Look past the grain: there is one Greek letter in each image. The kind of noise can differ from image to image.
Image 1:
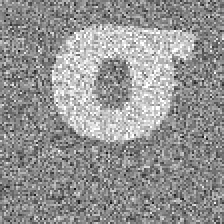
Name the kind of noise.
low rank plus noise
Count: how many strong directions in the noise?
three or four
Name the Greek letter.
sigma
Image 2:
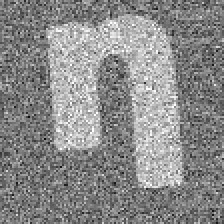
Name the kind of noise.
low rank plus noise
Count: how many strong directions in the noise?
five to eight
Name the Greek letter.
eta
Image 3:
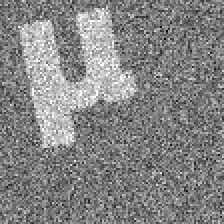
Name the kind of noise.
independent entries
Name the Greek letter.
mu
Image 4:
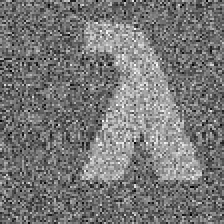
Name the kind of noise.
low rank plus noise
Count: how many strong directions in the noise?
three or four
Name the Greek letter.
lambda
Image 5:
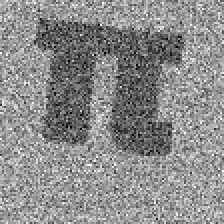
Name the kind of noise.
independent entries
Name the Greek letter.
pi
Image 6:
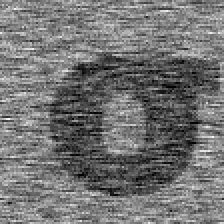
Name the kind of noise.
streaked along the rows
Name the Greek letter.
sigma
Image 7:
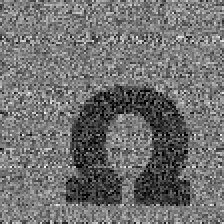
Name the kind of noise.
rows of uneven size
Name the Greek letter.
omega
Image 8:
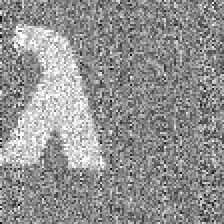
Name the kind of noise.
columns of uneven size
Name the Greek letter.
lambda
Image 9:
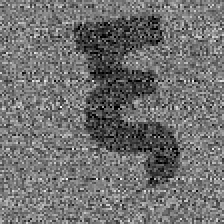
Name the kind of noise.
rows of uneven size
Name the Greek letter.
xi
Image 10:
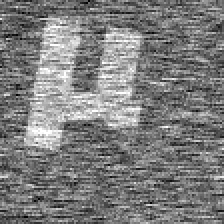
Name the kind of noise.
streaked along the rows
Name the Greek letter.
mu
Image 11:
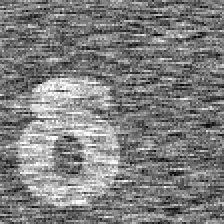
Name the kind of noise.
streaked along the rows
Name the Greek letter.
delta
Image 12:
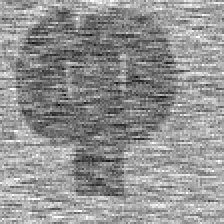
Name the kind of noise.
streaked along the rows
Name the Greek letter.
phi
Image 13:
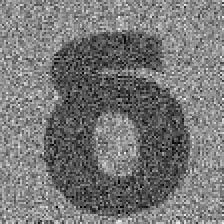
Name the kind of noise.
low rank plus noise
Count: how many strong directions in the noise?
two
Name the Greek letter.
delta
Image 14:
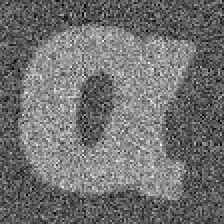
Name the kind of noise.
low rank plus noise
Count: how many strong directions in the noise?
one
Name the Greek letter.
alpha
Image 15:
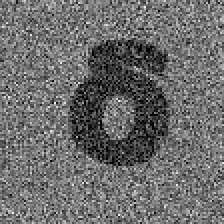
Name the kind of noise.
low rank plus noise
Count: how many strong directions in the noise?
three or four
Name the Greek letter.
delta
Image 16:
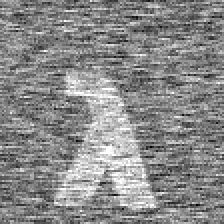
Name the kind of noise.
streaked along the rows
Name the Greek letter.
lambda
